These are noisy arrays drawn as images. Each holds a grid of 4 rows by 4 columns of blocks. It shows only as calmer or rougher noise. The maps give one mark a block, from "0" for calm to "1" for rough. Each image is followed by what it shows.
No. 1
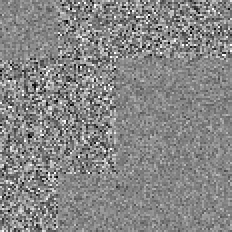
0111
1100
1100
1000
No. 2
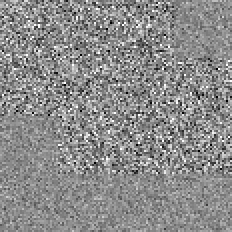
1110
1111
0111
0000
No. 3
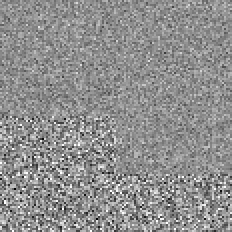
0000
0000
1100
1111
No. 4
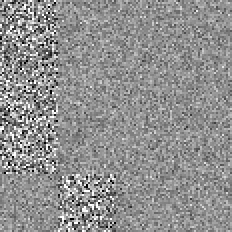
1000
1000
1000
0100
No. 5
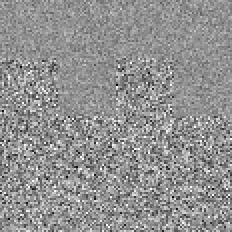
0000
1010
1111
1111
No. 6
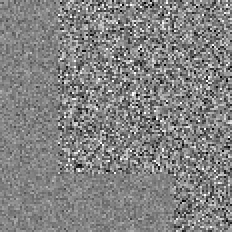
0111
0111
0111
0001
